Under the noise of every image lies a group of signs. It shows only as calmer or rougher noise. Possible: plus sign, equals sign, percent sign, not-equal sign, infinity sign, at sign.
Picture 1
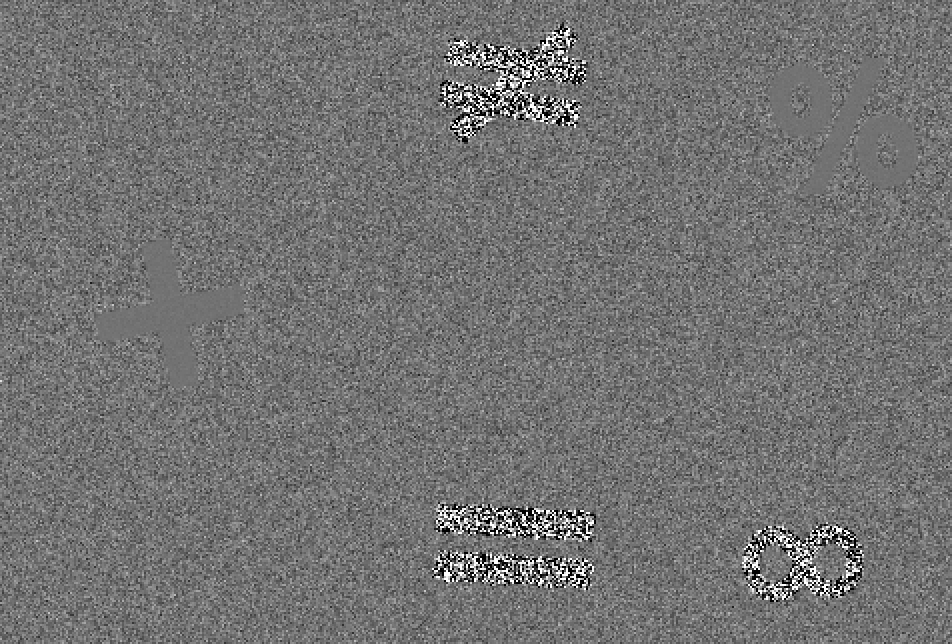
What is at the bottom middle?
equals sign
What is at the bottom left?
nothing
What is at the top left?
nothing
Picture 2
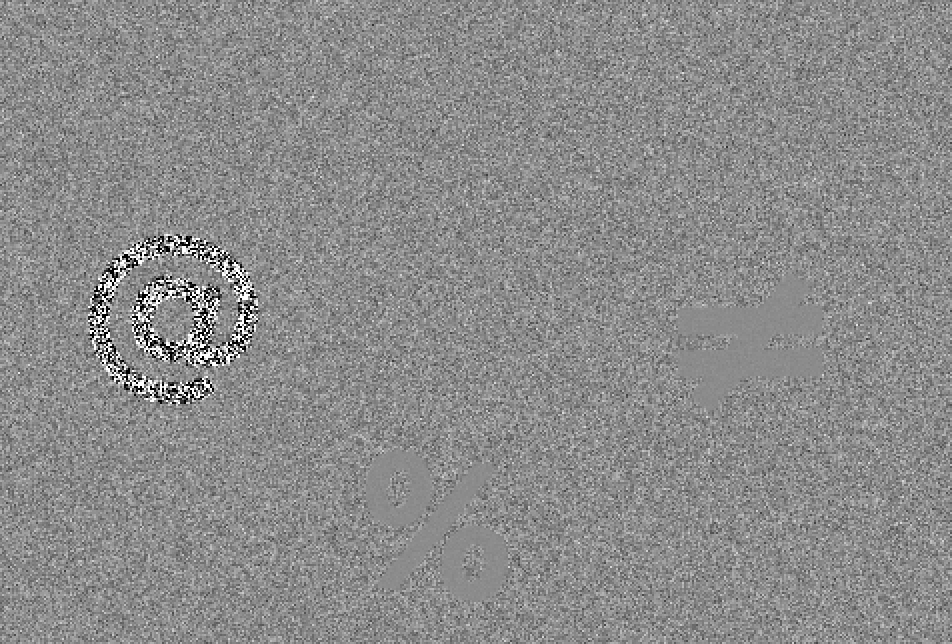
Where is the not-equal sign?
middle right
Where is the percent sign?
bottom middle
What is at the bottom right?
nothing
